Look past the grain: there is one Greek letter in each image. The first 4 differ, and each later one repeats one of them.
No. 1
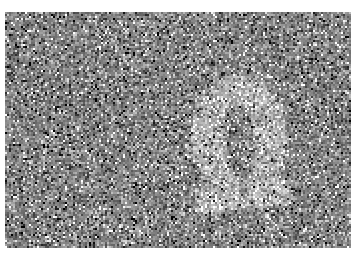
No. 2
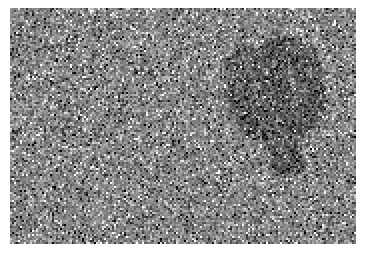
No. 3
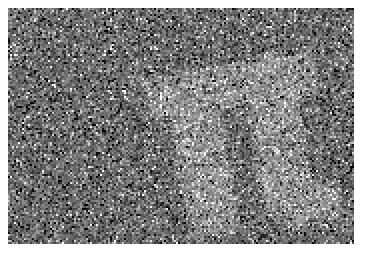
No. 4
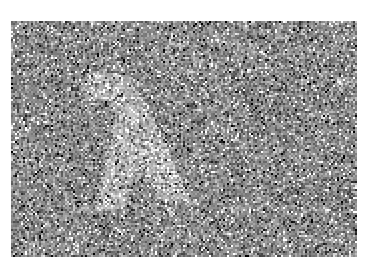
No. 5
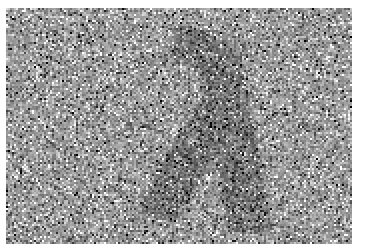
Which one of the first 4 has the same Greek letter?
4
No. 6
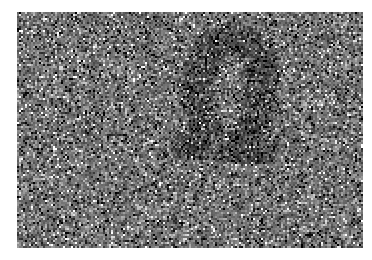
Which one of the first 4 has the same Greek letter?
1
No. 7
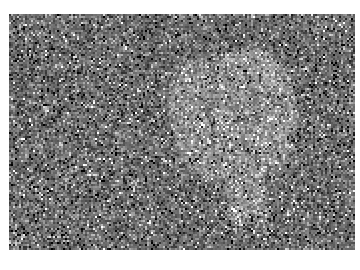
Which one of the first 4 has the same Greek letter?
2
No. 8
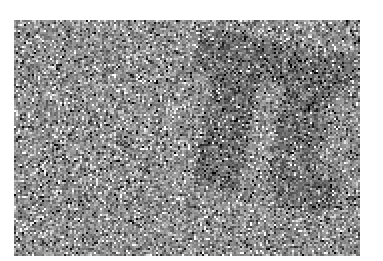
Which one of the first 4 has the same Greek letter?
3
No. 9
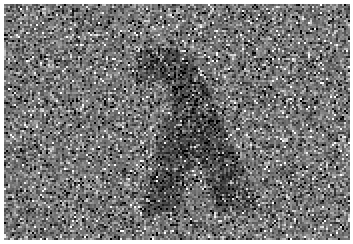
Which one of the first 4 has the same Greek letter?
4
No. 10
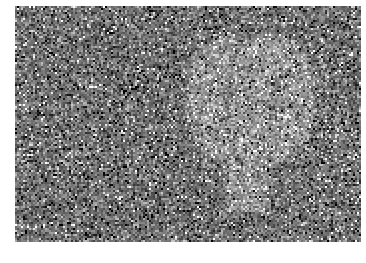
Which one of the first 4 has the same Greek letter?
2
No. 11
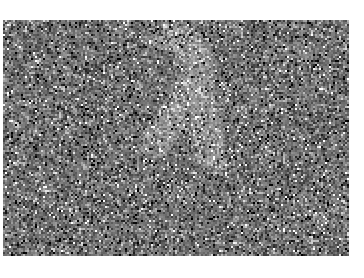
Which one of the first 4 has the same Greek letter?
4
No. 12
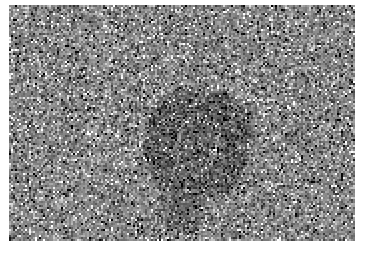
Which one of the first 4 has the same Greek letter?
2
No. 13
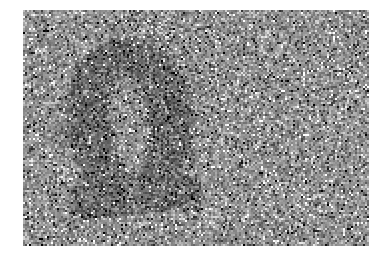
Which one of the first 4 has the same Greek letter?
1
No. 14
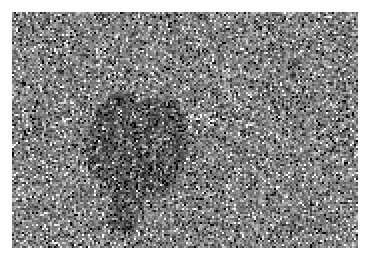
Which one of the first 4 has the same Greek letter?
2
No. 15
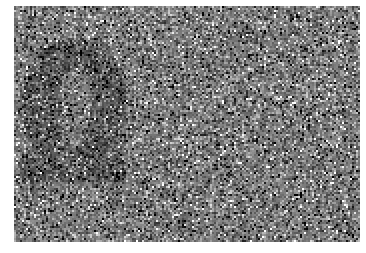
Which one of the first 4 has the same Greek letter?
1
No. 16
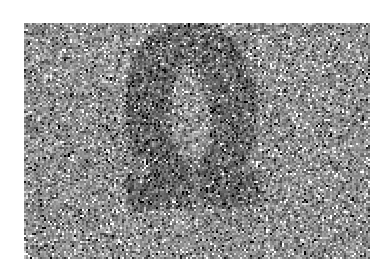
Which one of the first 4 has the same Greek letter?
1
